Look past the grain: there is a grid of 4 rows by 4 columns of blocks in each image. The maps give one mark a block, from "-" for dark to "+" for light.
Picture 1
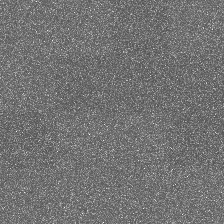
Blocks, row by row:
+ + - +
+ - - -
- + + -
+ + + +
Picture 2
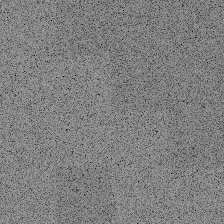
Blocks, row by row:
+ - - -
+ + - -
+ + + -
+ - + +
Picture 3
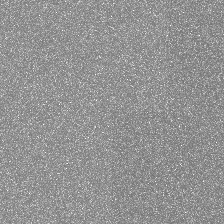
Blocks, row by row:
+ + + -
+ + + -
+ + - -
+ + - -
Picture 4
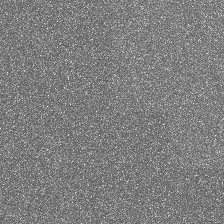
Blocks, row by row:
- - + +
- - + +
- - - +
- - - -
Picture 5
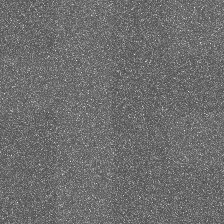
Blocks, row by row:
- + - +
+ + - -
- + - +
- + - -
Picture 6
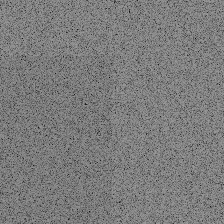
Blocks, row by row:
+ + + +
- - + +
- - + +
- - + +
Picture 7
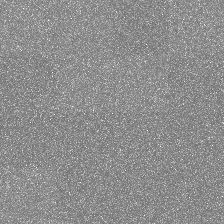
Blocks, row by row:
+ + - +
- + + -
- - - -
+ - - -
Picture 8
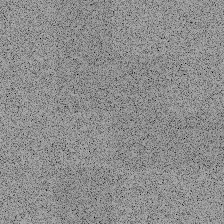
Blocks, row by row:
+ - + +
+ - - +
+ + - -
+ - + +
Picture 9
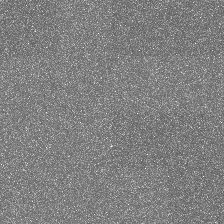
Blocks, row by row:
- + - -
+ + + +
+ + - -
+ + + -
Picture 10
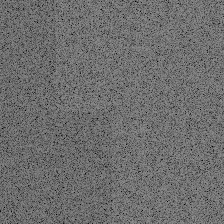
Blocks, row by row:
- + + +
- + + +
- - + +
- - + +
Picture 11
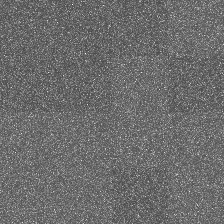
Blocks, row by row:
- - - +
- - + -
+ + + +
+ + - +
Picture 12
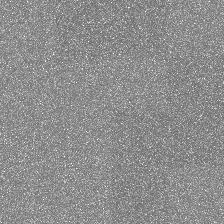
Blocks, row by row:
+ - - +
+ + + -
+ + - -
+ + - +
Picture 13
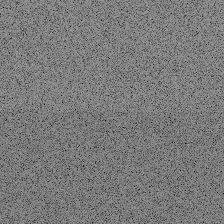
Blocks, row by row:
+ + + +
+ + + +
- - - -
- - - -
